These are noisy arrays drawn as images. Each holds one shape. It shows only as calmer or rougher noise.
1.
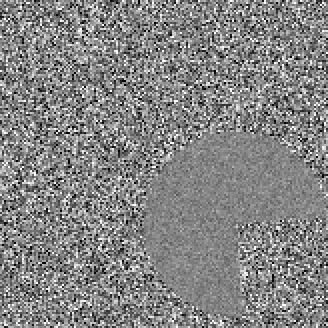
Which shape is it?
disc with a wedge cut out
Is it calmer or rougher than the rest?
calmer
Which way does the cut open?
down and right
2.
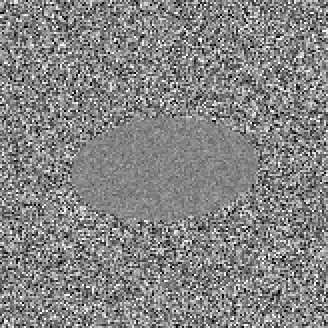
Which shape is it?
ellipse
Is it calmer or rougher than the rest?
calmer
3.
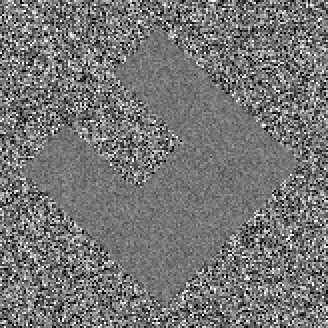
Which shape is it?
square with a notch
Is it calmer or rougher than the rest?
calmer
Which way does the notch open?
up and left
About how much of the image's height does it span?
nearly all
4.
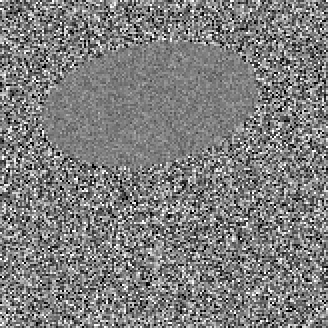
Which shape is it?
ellipse
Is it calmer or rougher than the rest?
calmer
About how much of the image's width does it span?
two thirds
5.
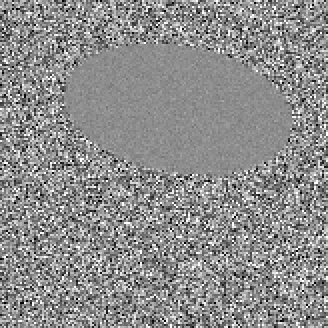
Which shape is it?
ellipse
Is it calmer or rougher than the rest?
calmer
